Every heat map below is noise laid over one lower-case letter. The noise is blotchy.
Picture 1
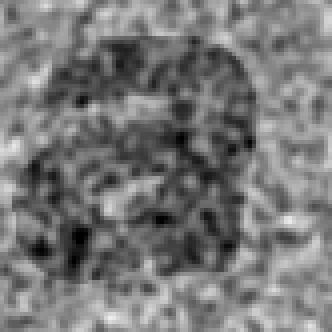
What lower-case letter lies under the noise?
a
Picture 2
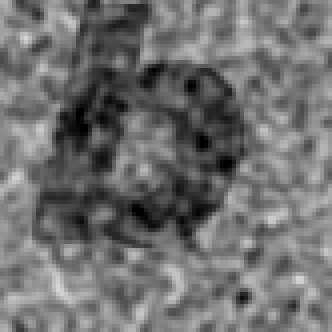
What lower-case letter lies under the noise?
b
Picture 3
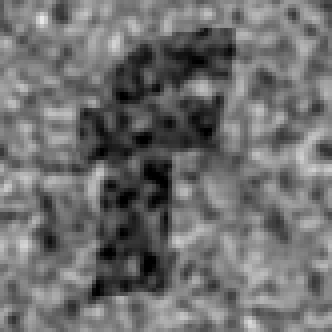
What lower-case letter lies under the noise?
f
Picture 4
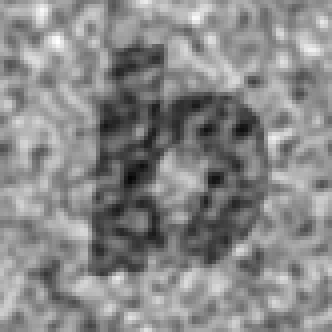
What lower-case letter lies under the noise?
b
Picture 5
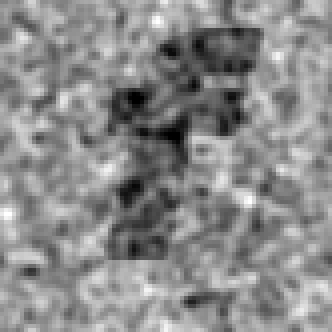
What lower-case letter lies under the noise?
f
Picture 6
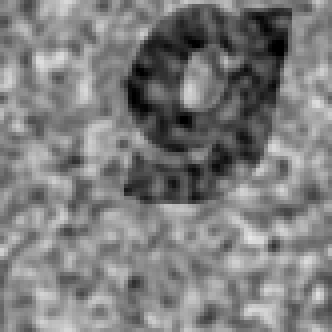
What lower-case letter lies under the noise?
g
